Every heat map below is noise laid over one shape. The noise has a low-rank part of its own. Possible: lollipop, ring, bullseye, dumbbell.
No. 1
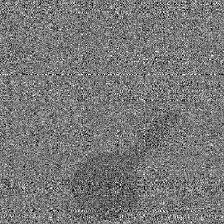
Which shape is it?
lollipop
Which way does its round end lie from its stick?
down and left
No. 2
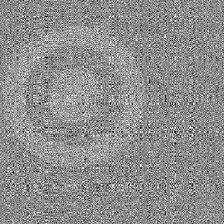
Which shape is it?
bullseye
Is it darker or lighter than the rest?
lighter
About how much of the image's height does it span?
two thirds
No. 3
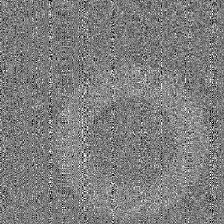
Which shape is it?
ring
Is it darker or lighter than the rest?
lighter
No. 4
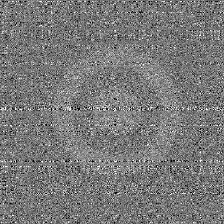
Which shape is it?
bullseye
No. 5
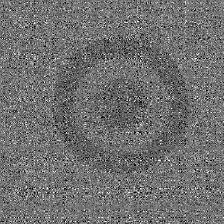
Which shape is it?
bullseye
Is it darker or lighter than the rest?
darker
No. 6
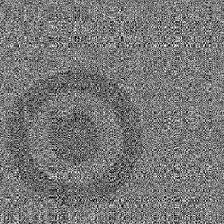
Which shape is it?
bullseye
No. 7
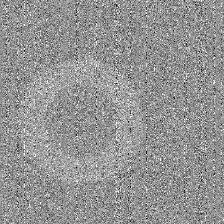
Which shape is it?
ring
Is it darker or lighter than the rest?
lighter
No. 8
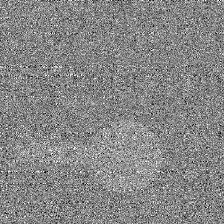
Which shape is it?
lollipop
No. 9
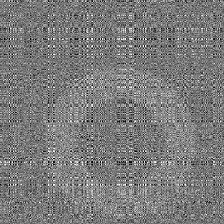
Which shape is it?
ring
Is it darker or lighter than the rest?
lighter
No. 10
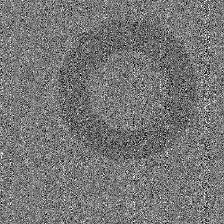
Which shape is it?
ring
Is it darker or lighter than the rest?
darker
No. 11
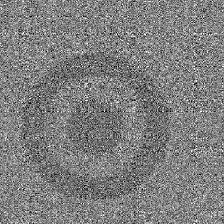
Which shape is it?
bullseye
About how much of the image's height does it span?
two thirds
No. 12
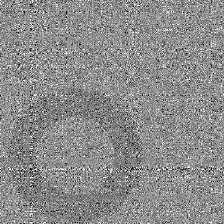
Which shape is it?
ring
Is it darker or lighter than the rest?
darker
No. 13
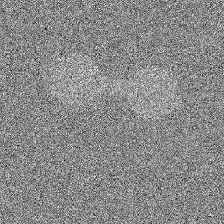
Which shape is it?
dumbbell
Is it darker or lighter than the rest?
lighter
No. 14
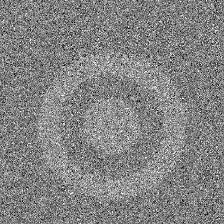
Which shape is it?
bullseye
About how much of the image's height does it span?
two thirds
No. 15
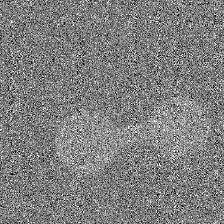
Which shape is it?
dumbbell
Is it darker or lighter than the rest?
lighter
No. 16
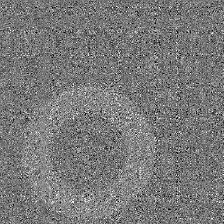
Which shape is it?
ring
